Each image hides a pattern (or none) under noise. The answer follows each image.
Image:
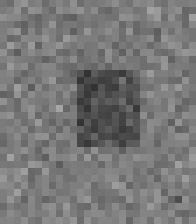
one block
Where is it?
centre
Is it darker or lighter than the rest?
darker
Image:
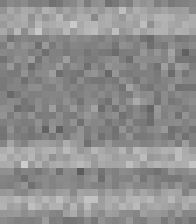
bands of rows
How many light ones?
3
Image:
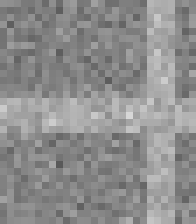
bands of rows crossing bands of columns
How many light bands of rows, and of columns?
1 and 1
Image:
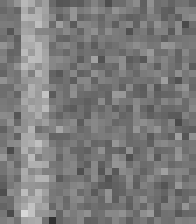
one band of columns
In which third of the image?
left
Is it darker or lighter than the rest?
lighter
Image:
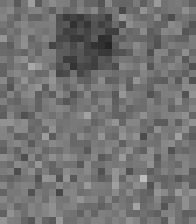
one block
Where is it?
top middle
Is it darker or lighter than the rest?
darker
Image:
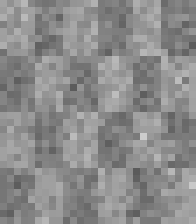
a checkerboard
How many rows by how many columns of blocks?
4 by 6
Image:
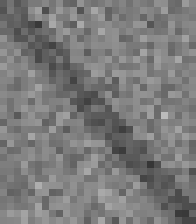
a diagonal band
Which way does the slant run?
top left to bottom right
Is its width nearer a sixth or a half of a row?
a sixth
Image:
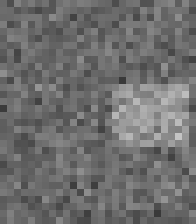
one block
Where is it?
middle right
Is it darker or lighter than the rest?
lighter
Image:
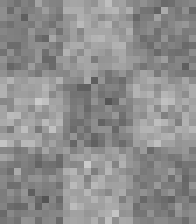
a checkerboard
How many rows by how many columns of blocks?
3 by 3
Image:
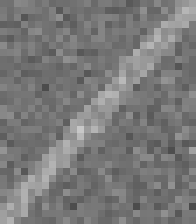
a diagonal band
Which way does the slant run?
bottom left to top right
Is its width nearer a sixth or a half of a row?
a sixth
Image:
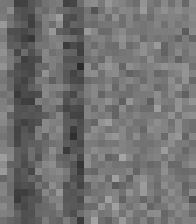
bands of columns
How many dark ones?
2
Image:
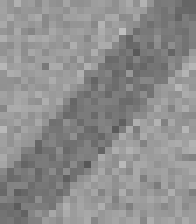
a diagonal band
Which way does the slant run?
bottom left to top right
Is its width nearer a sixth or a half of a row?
a half
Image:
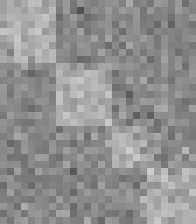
blocks along the diagonal
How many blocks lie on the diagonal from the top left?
4
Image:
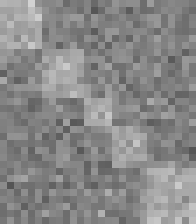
blocks along the diagonal
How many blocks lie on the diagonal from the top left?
5
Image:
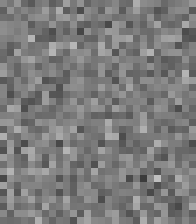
only noise
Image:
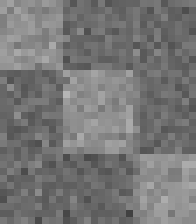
blocks along the diagonal
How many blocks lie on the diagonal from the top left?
3
